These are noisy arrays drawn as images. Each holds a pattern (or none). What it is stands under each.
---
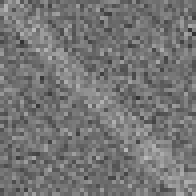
a diagonal band
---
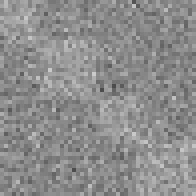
blocks along the diagonal
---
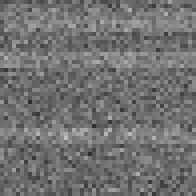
bands of rows
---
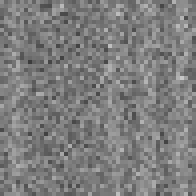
bands of columns
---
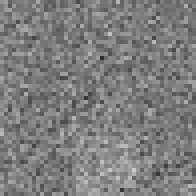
one block
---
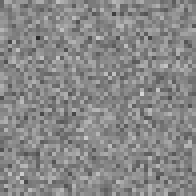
only noise
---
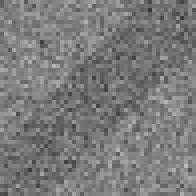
a diagonal band
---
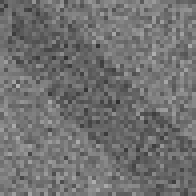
a diagonal band
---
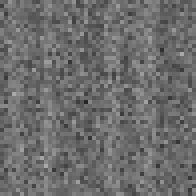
bands of columns
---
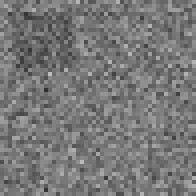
one block
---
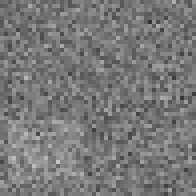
one block
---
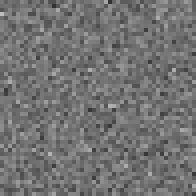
only noise
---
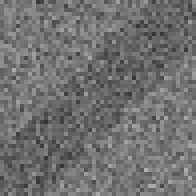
a diagonal band
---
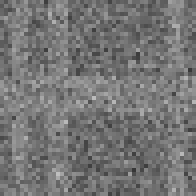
bands of rows crossing bands of columns
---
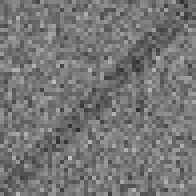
a diagonal band
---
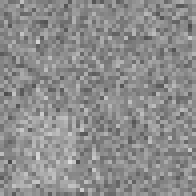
one block
